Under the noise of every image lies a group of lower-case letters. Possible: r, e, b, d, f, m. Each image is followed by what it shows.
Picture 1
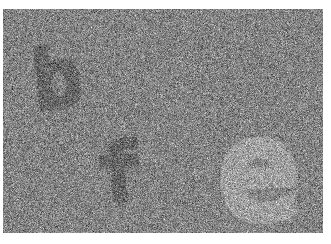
top left: dark b; bottom left: dark f; bottom right: light e
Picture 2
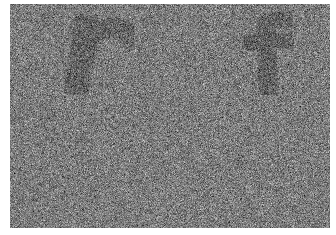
top left: dark r; top right: dark f
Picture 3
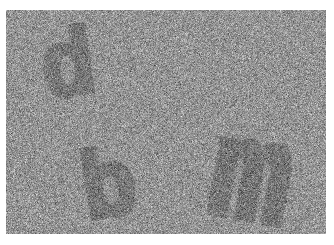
top left: dark d; bottom left: dark b; bottom right: dark m
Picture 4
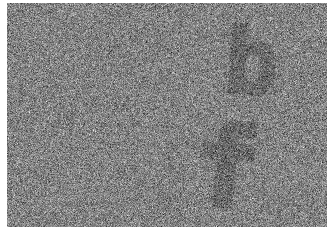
top right: dark b; bottom right: dark f
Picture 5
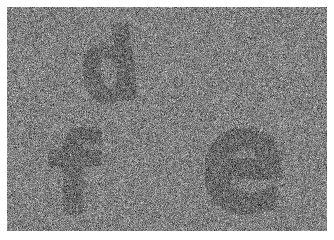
top left: dark d; bottom left: dark f; bottom right: dark e
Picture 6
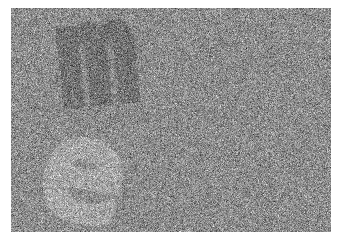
top left: dark m; bottom left: light e
